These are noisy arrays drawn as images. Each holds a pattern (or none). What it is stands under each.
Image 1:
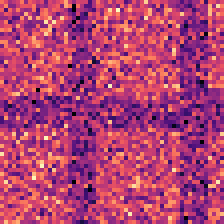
bands of rows crossing bands of columns
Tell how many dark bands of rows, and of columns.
1 and 2
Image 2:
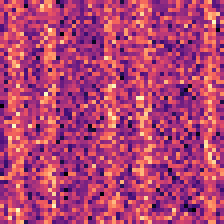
bands of columns
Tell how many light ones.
5
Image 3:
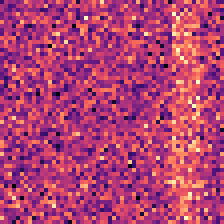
one band of columns
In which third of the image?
right
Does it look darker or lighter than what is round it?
lighter
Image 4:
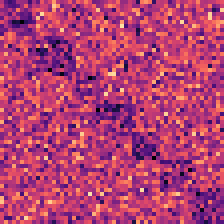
blocks along the diagonal
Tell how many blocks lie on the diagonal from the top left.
7
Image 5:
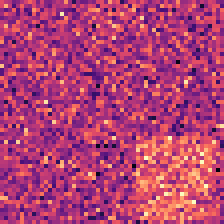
one block
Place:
bottom right
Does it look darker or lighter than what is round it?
lighter
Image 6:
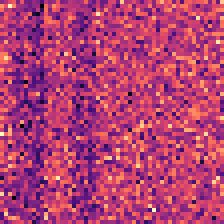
bands of columns
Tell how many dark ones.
2
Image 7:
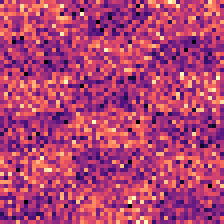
a checkerboard
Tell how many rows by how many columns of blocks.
6 by 3
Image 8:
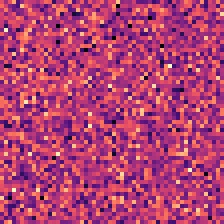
only noise
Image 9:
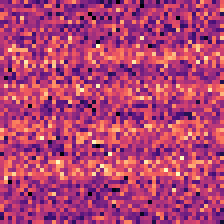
bands of rows
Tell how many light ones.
4
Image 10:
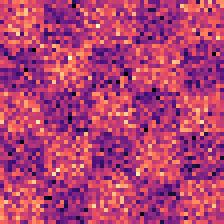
a checkerboard
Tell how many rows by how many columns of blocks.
5 by 5
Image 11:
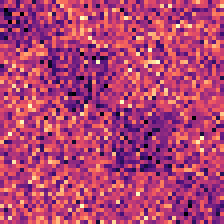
blocks along the diagonal
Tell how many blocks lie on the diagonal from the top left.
4
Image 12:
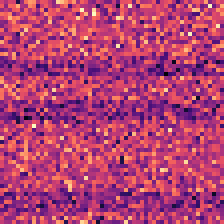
bands of rows
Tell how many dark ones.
3
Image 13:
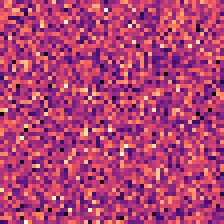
only noise
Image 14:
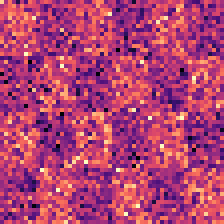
a checkerboard
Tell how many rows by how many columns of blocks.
4 by 6
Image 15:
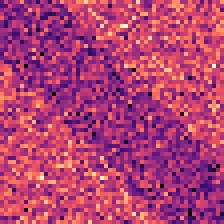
a diagonal band
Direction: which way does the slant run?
top left to bottom right
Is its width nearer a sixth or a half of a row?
a half
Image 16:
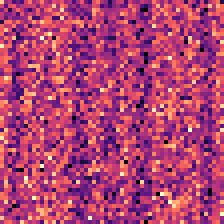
bands of columns
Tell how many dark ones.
5
